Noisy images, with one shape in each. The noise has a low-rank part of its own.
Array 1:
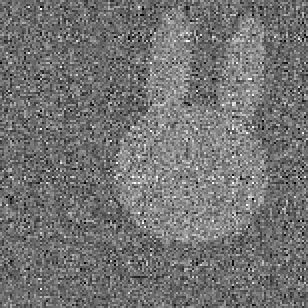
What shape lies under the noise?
rabbit's head
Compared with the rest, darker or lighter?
lighter
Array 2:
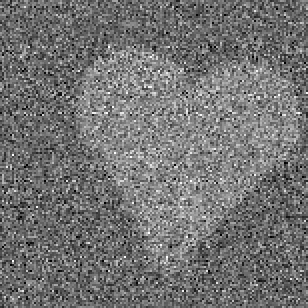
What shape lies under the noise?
heart
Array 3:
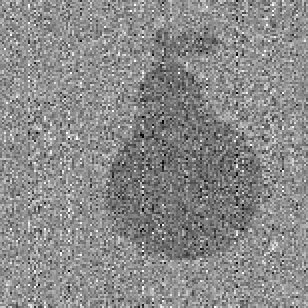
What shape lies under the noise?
pear
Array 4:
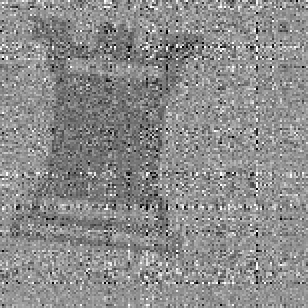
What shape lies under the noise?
chess rook
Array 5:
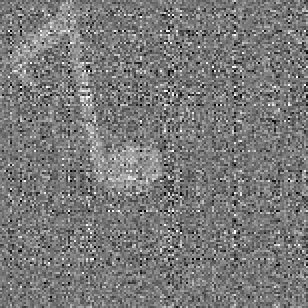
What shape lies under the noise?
musical note
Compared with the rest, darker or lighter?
lighter
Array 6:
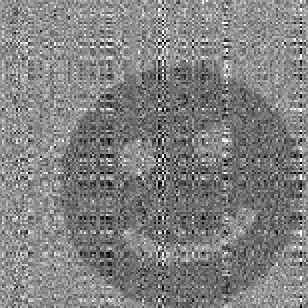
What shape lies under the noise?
smiling face
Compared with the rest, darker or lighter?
darker
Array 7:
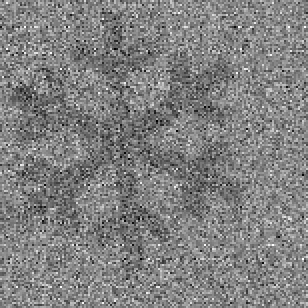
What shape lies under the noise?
snowflake
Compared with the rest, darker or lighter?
darker
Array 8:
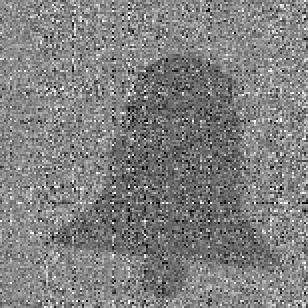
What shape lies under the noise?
bell
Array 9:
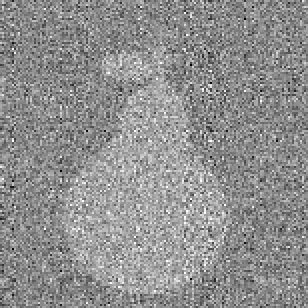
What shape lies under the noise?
pear
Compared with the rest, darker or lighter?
lighter
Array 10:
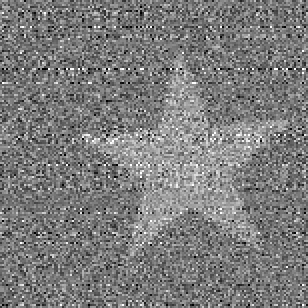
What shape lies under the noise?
star
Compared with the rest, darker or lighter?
lighter
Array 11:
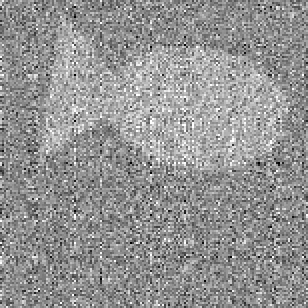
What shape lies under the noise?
fish
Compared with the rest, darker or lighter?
lighter
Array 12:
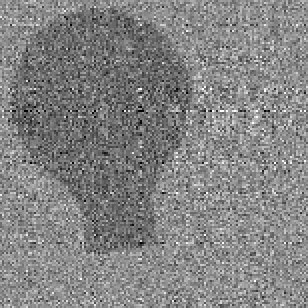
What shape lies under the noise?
light bulb
